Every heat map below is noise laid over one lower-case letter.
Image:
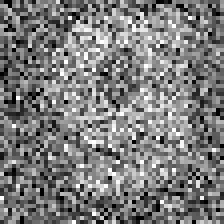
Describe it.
light g
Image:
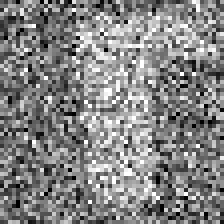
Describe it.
light r
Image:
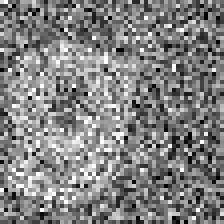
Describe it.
light g
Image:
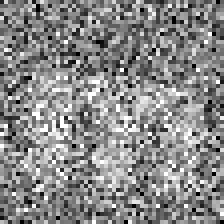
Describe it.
light m
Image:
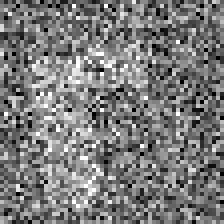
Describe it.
light r
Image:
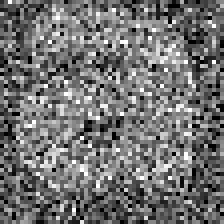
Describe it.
light a
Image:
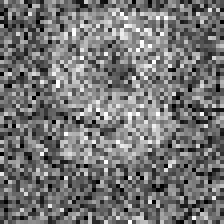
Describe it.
light g
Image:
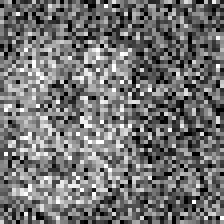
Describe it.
light g
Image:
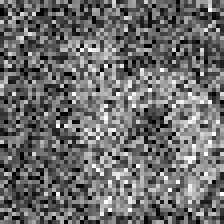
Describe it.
light b
